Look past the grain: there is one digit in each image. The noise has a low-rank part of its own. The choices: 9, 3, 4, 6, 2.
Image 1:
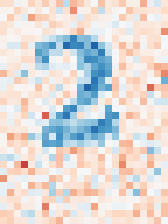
2
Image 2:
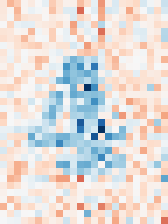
4
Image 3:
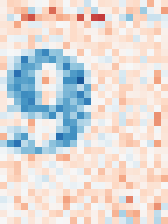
9
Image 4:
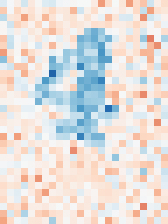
4
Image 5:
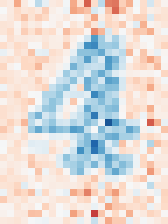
4
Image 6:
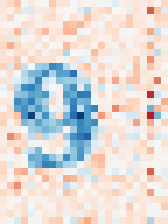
9
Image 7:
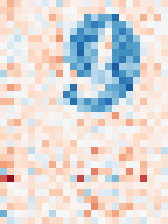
9
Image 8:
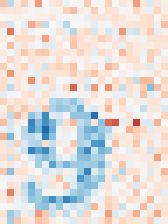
9
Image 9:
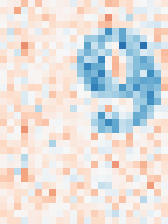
9
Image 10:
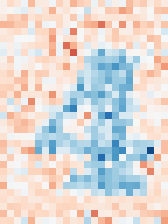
4
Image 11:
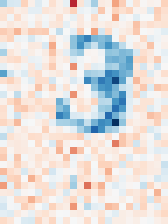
3
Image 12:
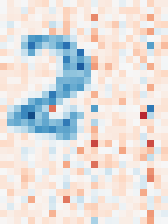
2
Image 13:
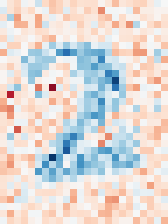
2
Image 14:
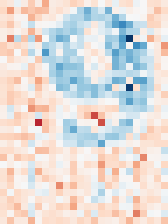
9
